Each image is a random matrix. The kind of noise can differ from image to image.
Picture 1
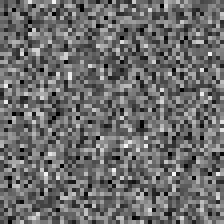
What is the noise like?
independent entries
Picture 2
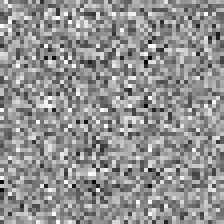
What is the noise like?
low rank plus noise
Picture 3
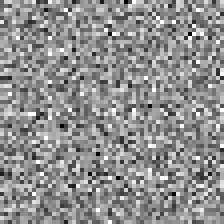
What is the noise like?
low rank plus noise
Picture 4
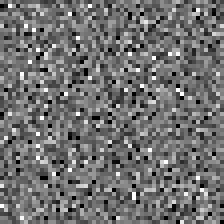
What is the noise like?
heavy tails
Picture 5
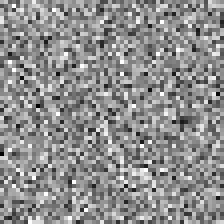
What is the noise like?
independent entries
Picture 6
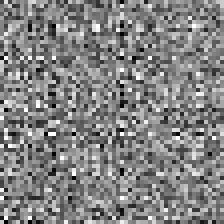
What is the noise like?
low rank plus noise
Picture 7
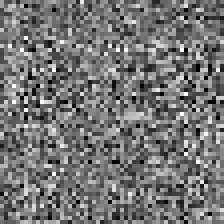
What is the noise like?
low rank plus noise
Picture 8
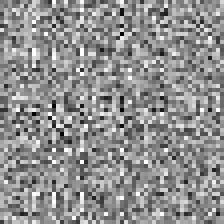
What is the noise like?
low rank plus noise
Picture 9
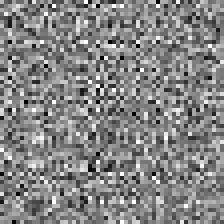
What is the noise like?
low rank plus noise
